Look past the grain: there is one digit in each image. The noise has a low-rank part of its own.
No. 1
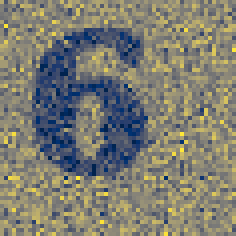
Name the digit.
6
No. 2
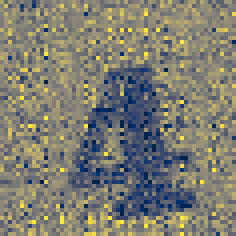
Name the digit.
4
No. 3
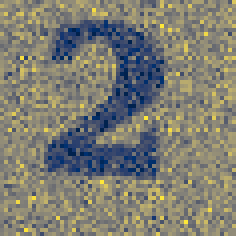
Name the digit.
2
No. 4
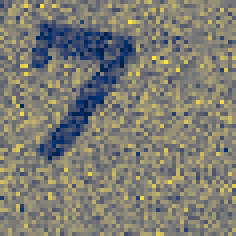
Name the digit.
7
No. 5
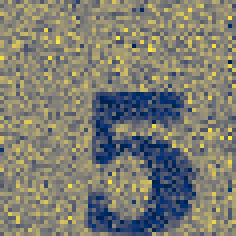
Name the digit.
5
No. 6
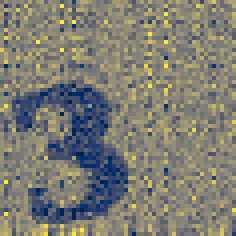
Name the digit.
3
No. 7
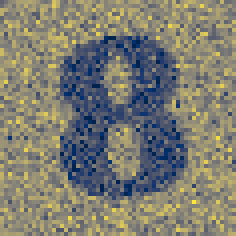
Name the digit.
8
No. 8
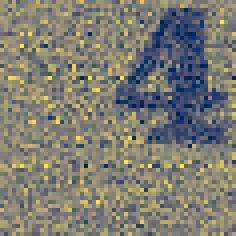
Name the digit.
4
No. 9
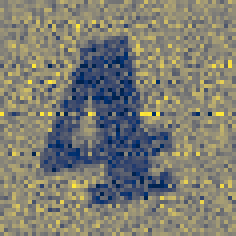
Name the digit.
4
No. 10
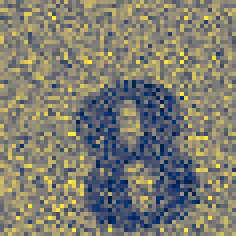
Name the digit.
8
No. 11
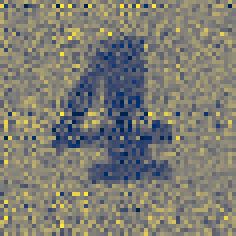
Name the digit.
4
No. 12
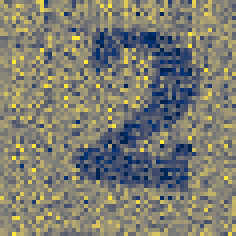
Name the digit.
2
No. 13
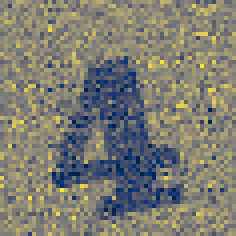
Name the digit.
4
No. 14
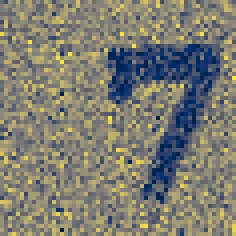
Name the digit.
7
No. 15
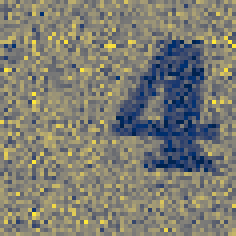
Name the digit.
4
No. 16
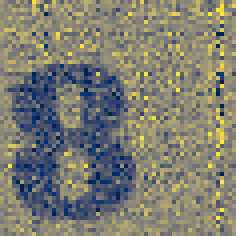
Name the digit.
8
